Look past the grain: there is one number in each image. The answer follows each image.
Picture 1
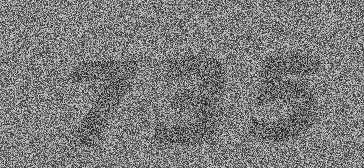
735
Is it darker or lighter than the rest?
darker
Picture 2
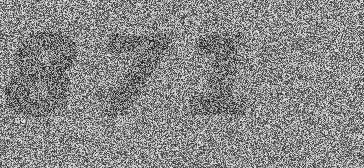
871
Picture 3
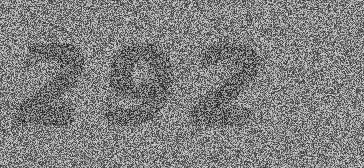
292
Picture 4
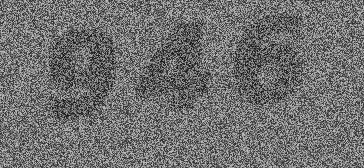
946
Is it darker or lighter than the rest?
darker
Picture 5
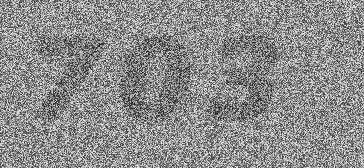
703
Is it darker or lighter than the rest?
darker
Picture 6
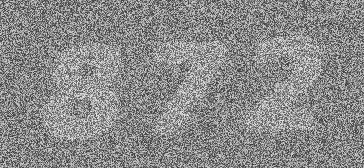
872
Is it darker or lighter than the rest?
lighter
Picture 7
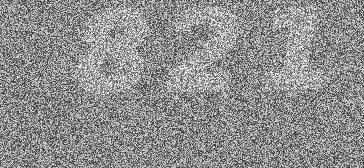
821
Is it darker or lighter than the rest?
lighter
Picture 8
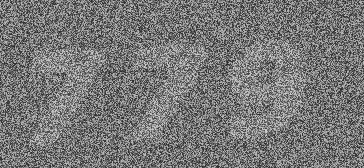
779
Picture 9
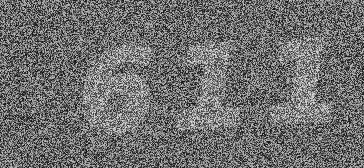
611
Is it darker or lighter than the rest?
lighter
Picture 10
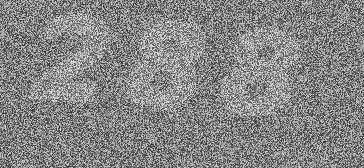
288
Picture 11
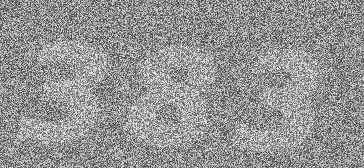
383
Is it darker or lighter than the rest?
lighter
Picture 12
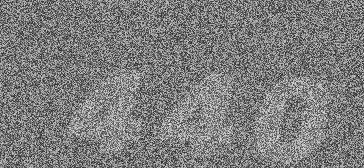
440
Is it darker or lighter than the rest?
lighter
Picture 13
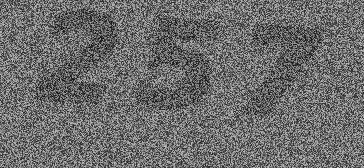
257
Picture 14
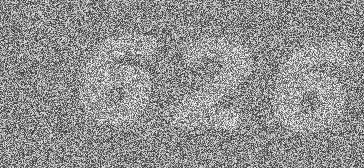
626
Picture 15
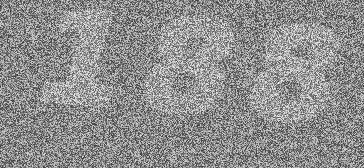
188
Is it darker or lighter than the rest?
lighter
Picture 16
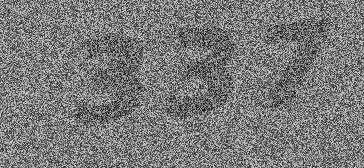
337
